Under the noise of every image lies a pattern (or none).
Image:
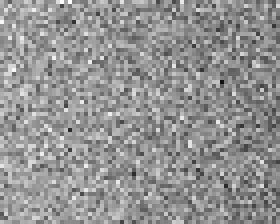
a smooth slope
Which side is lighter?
left
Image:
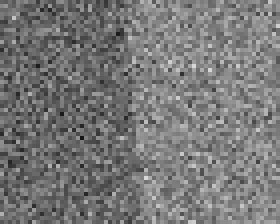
a sharp edge
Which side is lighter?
right
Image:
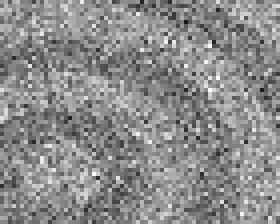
rings round one point
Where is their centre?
bottom left
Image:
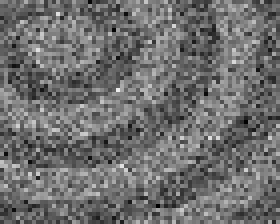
rings round one point
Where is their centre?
top left
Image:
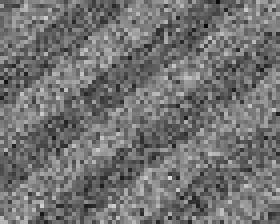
diagonal stripes
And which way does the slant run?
bottom left to top right
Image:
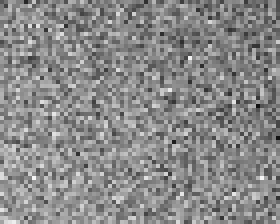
a smooth slope
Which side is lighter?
bottom left
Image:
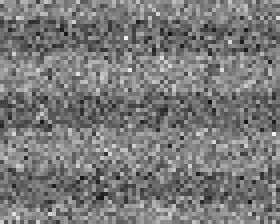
horizontal stripes
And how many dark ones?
3
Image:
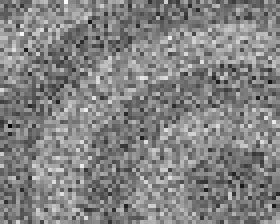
rings round one point
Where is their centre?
bottom right
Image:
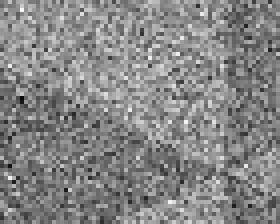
spokes from one point
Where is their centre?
bottom right
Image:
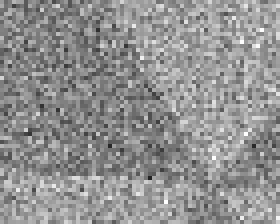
spokes from one point
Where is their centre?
bottom right
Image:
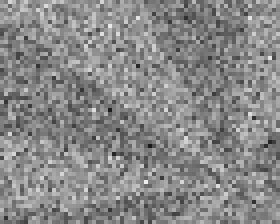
spokes from one point
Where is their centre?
bottom right
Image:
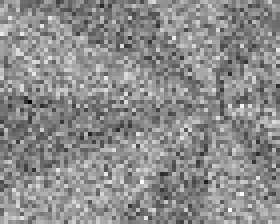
spokes from one point
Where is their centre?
middle right
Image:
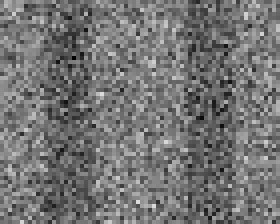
vertical stripes
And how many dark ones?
2
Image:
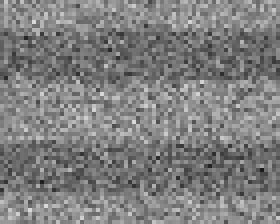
horizontal stripes
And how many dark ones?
2
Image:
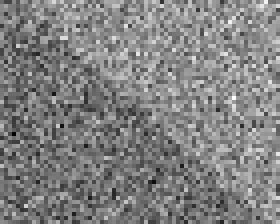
a sharp edge
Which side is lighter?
top right
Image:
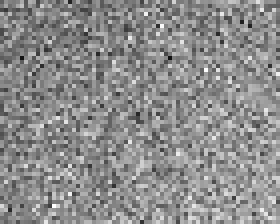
a smooth slope
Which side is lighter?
bottom right
